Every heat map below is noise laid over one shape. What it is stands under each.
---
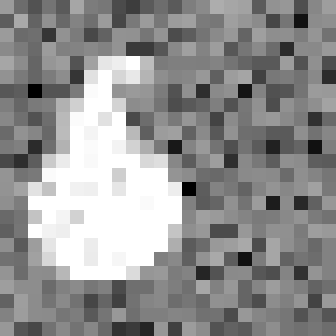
pear
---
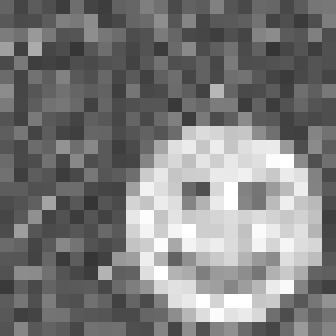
smiling face
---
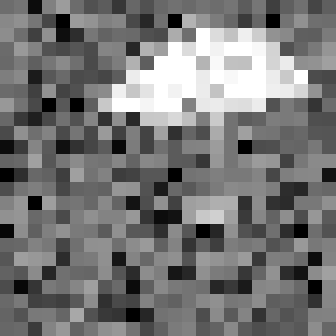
umbrella
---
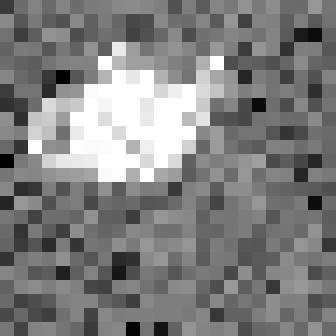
teapot
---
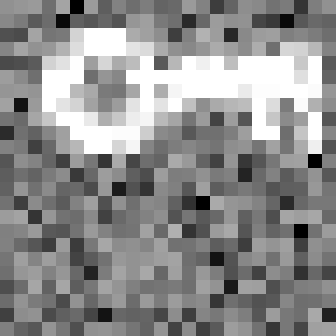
key
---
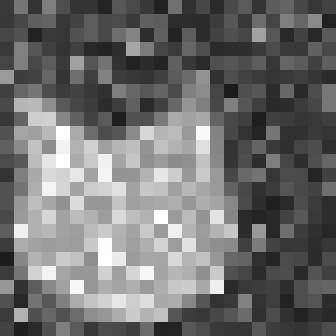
cat's head
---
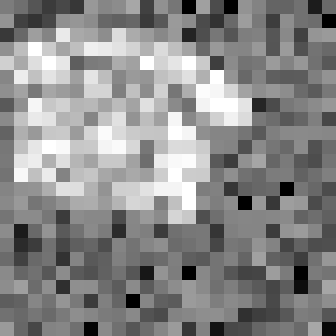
telephone
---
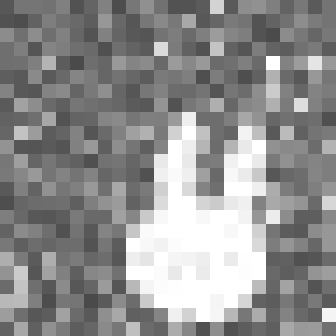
rabbit's head
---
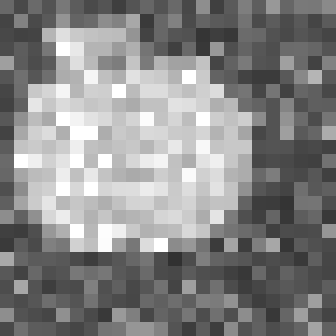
apple
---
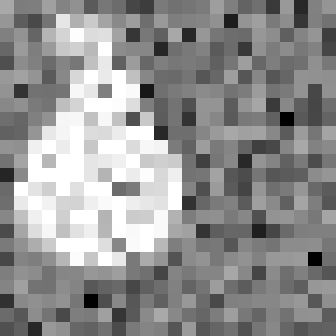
pear
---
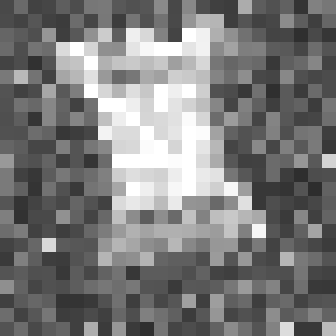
chess rook
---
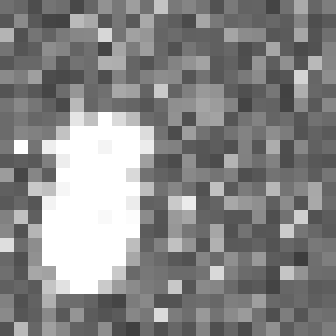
footprint
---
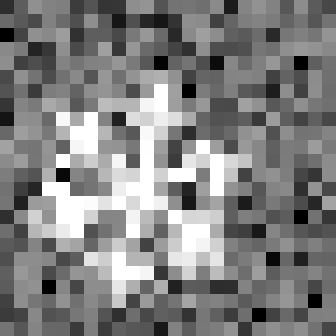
snowflake
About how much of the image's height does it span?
two thirds
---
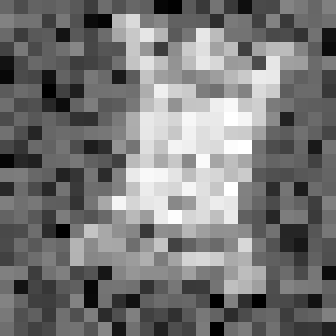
chess rook
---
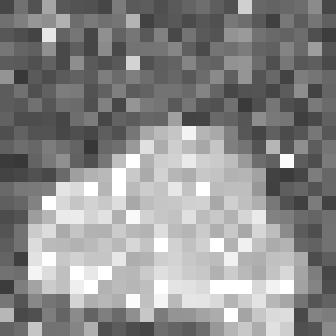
cloud
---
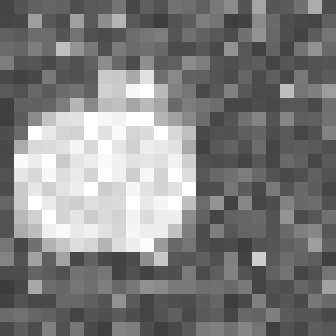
apple
